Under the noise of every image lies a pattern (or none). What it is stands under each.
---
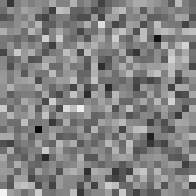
only noise
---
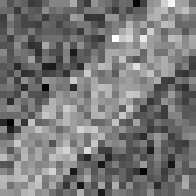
a diagonal band
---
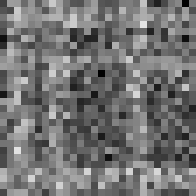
bands of rows crossing bands of columns
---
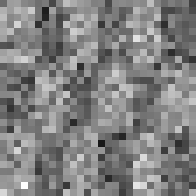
a checkerboard
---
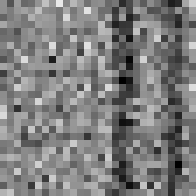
bands of columns
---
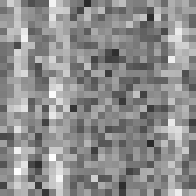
bands of columns
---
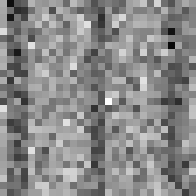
bands of columns
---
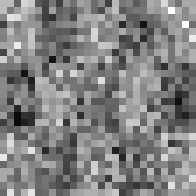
a checkerboard
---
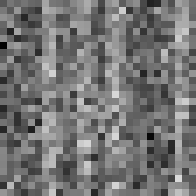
bands of columns
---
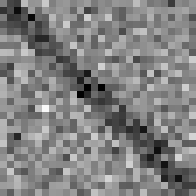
a diagonal band
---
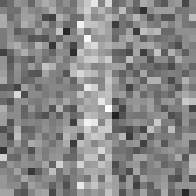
one band of columns
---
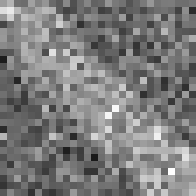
a diagonal band
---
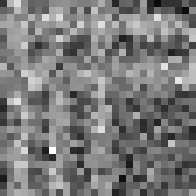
bands of rows crossing bands of columns
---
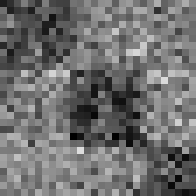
blocks along the diagonal
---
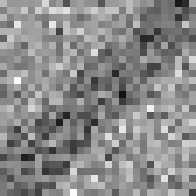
a diagonal band
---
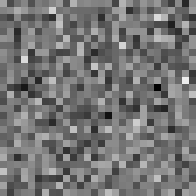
only noise
